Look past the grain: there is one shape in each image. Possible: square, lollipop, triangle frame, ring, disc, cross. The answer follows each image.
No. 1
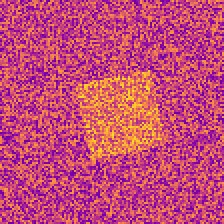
light square, centre
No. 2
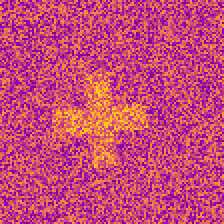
light cross, centre
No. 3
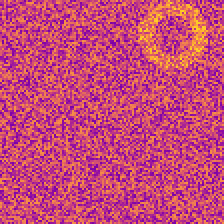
light ring, top right
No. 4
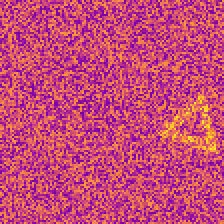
light triangle frame, middle right
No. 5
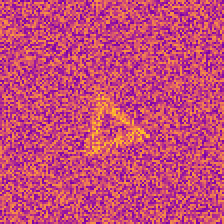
light triangle frame, centre
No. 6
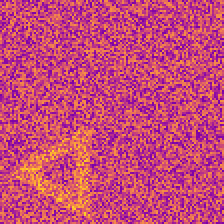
light triangle frame, bottom left
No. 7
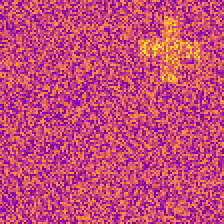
light cross, top right
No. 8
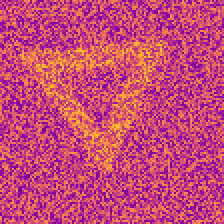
light triangle frame
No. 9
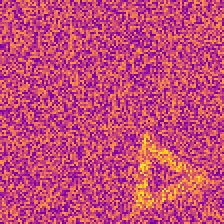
light triangle frame, bottom right
